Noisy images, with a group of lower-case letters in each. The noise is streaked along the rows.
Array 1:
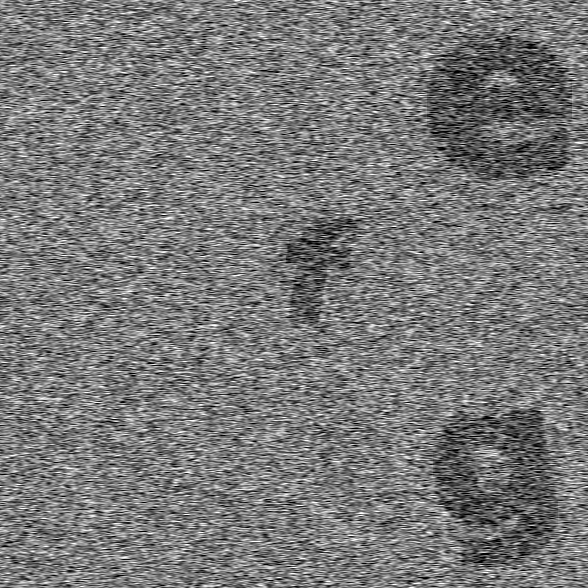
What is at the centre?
f
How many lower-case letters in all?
3
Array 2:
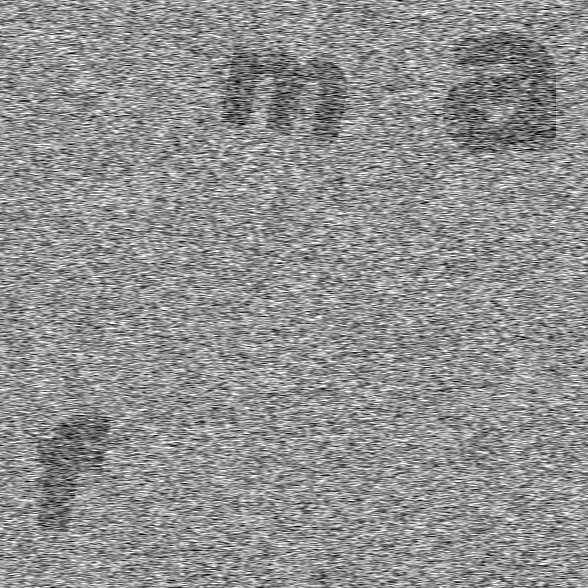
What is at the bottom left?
f
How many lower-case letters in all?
3
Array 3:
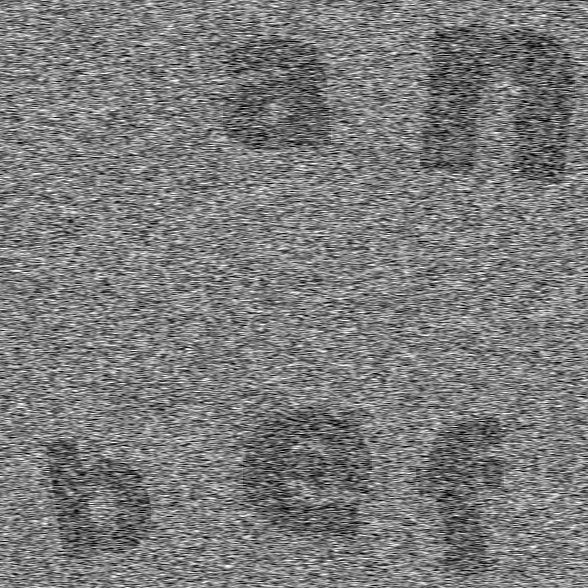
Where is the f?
bottom right
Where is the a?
top middle
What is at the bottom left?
b
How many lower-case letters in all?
5
